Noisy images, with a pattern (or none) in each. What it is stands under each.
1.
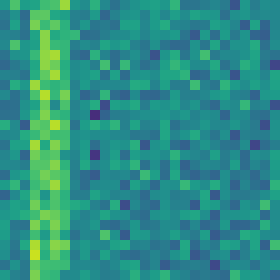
one vertical stripe
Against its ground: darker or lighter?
lighter
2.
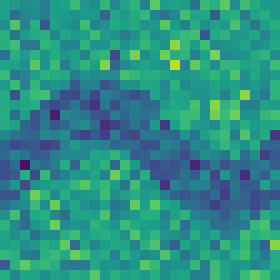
a wavy band
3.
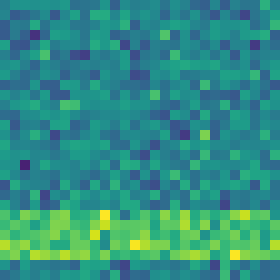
one horizontal stripe
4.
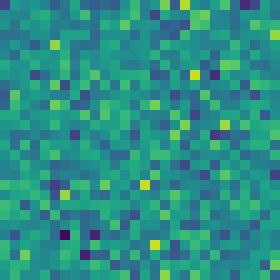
only noise
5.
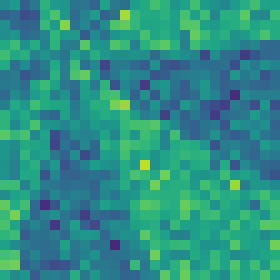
spokes from one point
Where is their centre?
top left
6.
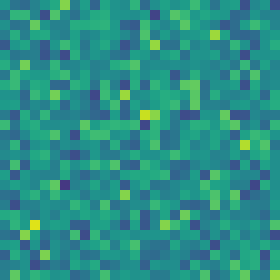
only noise
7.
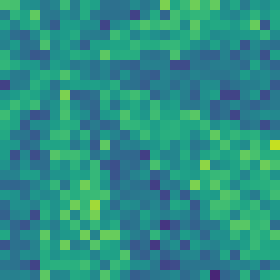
spokes from one point
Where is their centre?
top left
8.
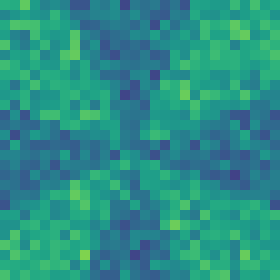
spokes from one point
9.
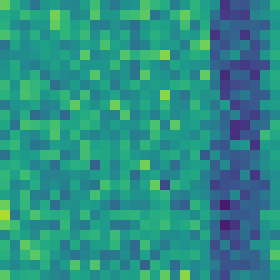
one vertical stripe
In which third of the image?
right
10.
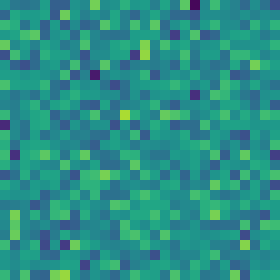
only noise
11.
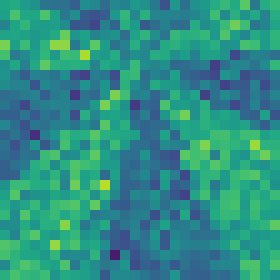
spokes from one point
